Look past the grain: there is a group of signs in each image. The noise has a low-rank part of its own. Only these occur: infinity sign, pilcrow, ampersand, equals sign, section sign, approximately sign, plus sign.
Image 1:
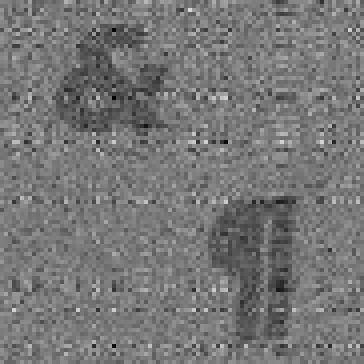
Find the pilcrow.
bottom right
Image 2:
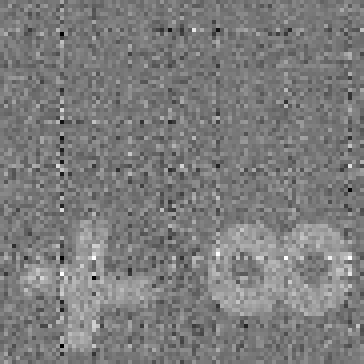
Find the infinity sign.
bottom right
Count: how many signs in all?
2
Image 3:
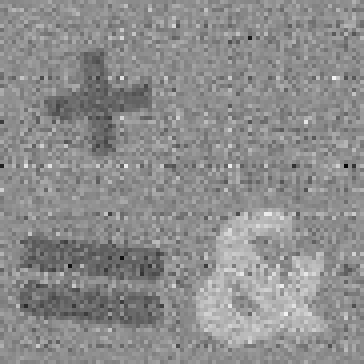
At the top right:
nothing
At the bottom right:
ampersand
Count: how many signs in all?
3
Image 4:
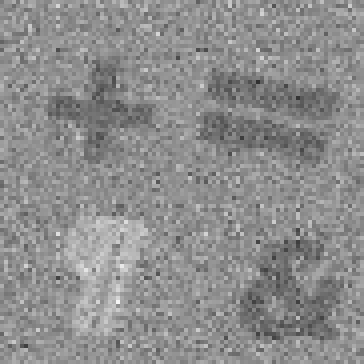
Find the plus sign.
top left
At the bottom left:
pilcrow
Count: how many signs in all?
4
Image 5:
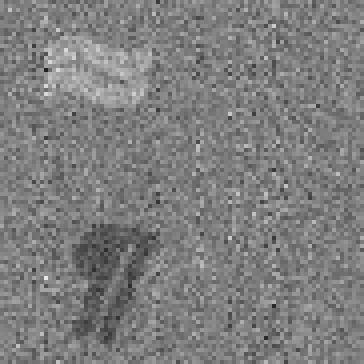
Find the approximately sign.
top left
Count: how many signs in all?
2
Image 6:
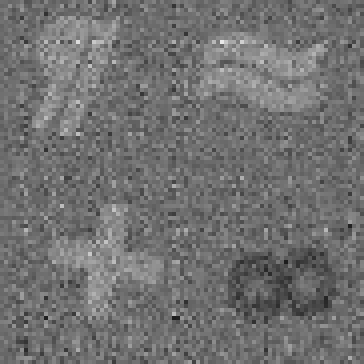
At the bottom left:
plus sign
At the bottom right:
infinity sign
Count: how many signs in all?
4
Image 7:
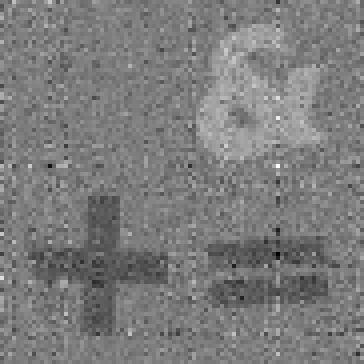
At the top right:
ampersand
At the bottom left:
plus sign
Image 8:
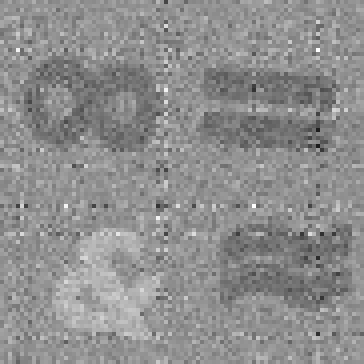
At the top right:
equals sign
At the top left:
infinity sign
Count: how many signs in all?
4
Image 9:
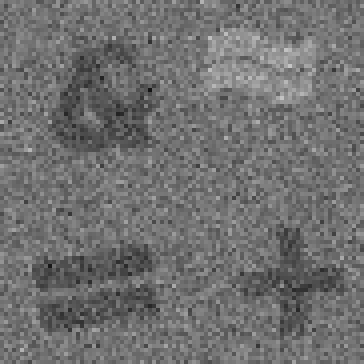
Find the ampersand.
top left
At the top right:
approximately sign
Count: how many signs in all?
4
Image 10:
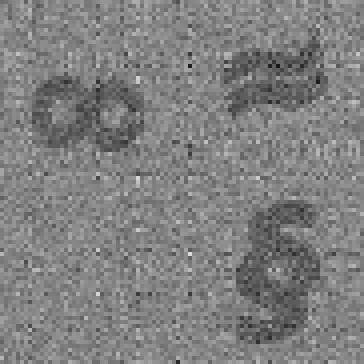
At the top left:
infinity sign
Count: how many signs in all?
3
